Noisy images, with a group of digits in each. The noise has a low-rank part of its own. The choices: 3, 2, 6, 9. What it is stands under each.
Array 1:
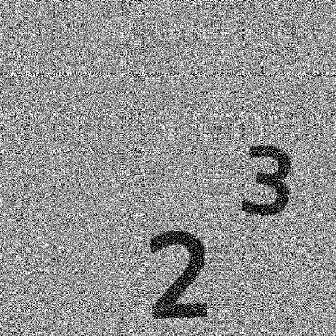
middle right: 3; bottom middle: 2
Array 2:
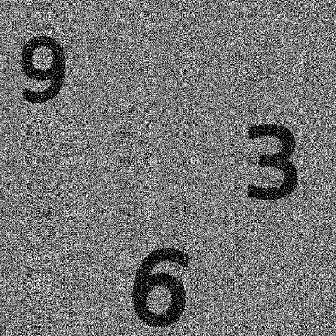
top left: 9; middle right: 3; bottom middle: 6
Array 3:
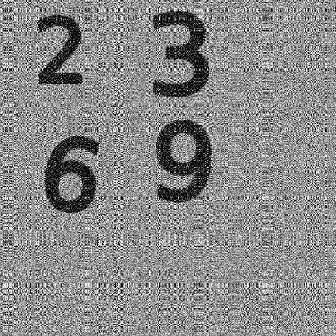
top left: 2; top middle: 3; middle left: 6; centre: 9
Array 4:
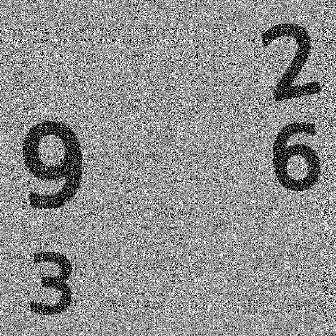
top right: 2; middle left: 9; middle right: 6; bottom left: 3
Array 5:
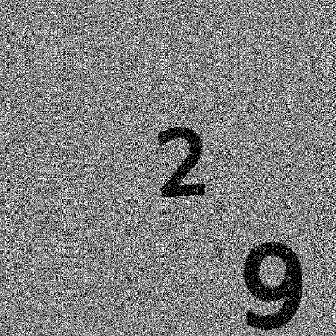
centre: 2; bottom right: 9
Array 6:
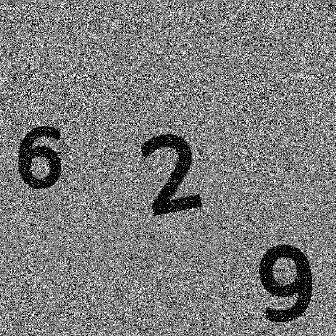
middle left: 6; centre: 2; bottom right: 9
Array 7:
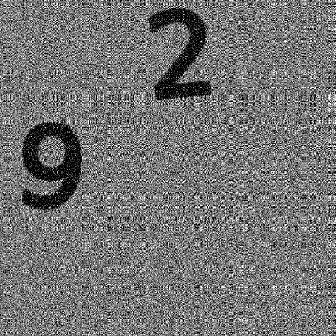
top middle: 2; middle left: 9
